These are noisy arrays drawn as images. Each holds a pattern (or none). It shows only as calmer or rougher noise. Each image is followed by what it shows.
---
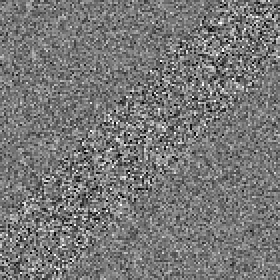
a diagonal band
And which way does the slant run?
bottom left to top right
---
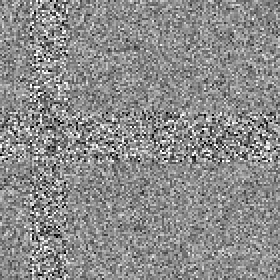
bands of rows crossing bands of columns
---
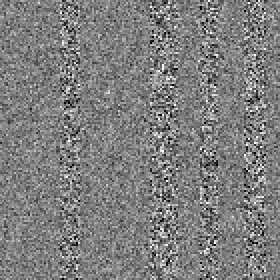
bands of columns
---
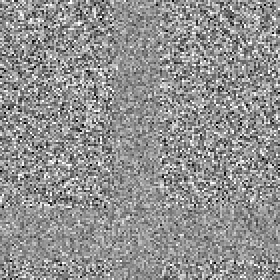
bands of rows crossing bands of columns
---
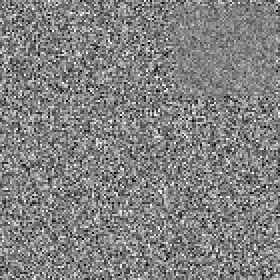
one block
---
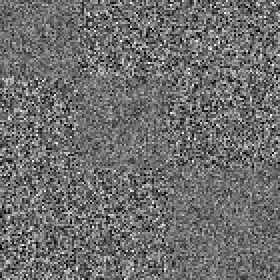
blocks along the diagonal
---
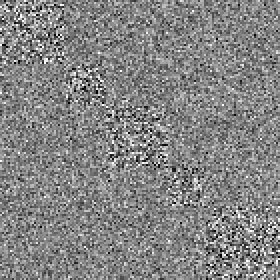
blocks along the diagonal
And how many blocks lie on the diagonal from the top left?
5
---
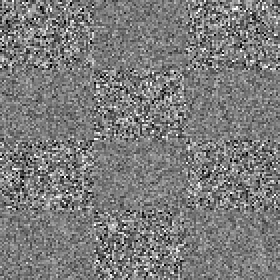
a checkerboard
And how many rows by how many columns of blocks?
4 by 3
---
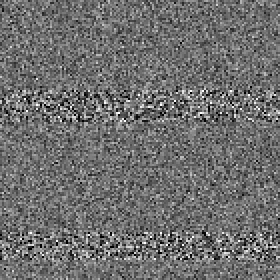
bands of rows
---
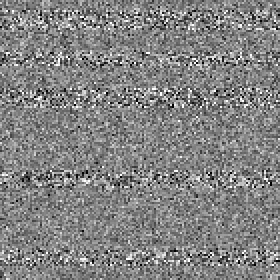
bands of rows
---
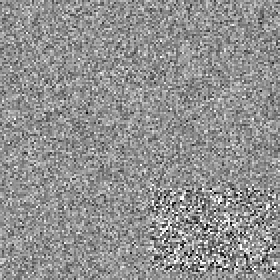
one block
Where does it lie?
bottom right
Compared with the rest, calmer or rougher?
rougher
